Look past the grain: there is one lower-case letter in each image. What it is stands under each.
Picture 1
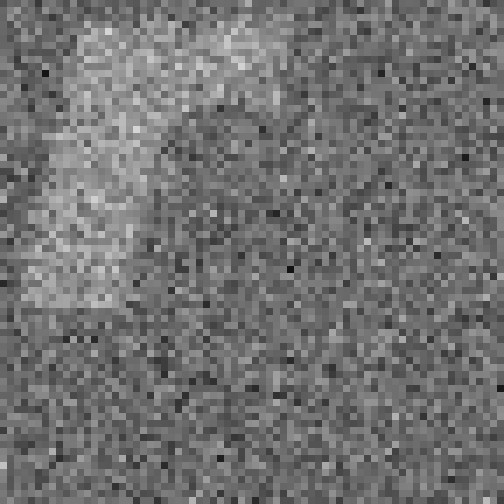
r
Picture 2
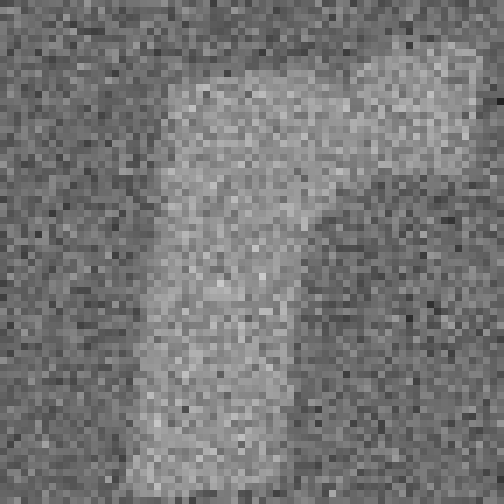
r
